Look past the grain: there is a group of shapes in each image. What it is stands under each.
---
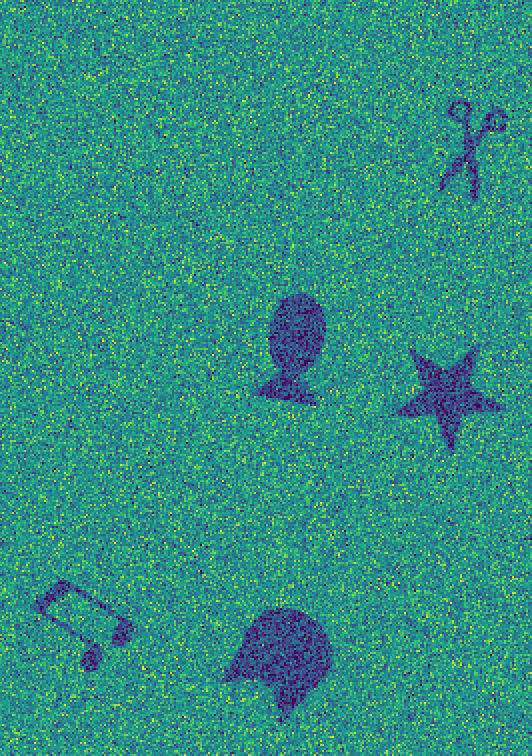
top right: pair of scissors; centre: fish; middle right: star; bottom left: pair of musical notes; bottom middle: cat's head
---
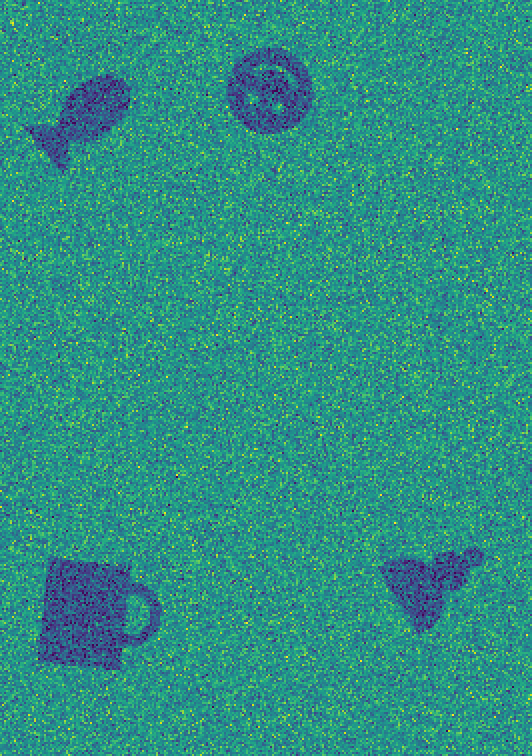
top left: fish; top middle: smiling face; bottom left: cup; bottom right: chess pawn
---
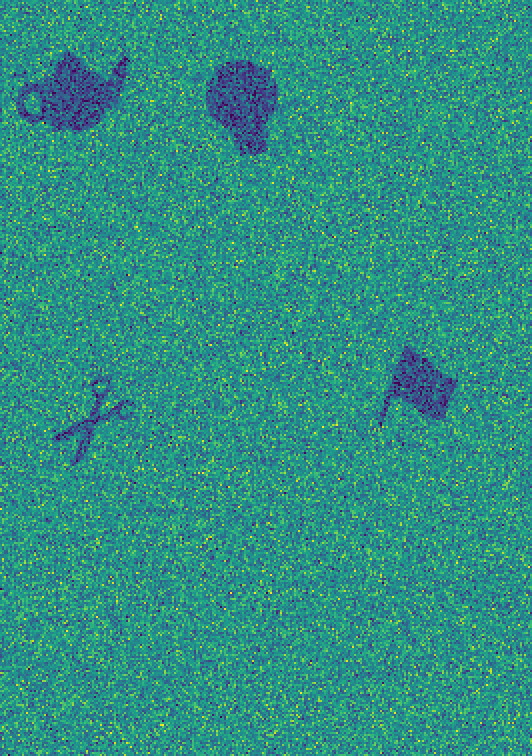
top left: teapot; top middle: light bulb; middle left: pair of scissors; middle right: flag
